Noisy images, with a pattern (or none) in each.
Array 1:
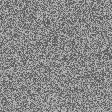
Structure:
only noise
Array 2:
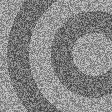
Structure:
rings round one point
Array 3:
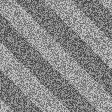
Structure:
diagonal stripes
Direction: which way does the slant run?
top left to bottom right
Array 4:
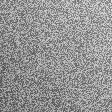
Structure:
a smooth slope
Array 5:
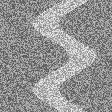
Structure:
a wavy band
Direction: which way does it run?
top to bottom
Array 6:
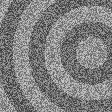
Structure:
rings round one point
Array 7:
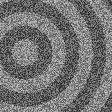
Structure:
rings round one point
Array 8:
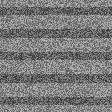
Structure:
horizontal stripes
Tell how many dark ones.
5
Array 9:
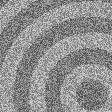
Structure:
rings round one point
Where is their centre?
bottom right
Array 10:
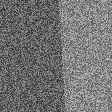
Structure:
a sharp edge
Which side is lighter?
right
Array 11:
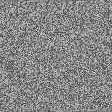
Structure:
only noise
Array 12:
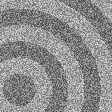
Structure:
rings round one point
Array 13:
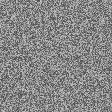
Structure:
only noise
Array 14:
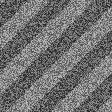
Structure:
diagonal stripes
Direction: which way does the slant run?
bottom left to top right
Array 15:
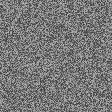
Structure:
only noise
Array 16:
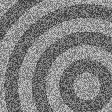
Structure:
rings round one point
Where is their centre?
bottom right
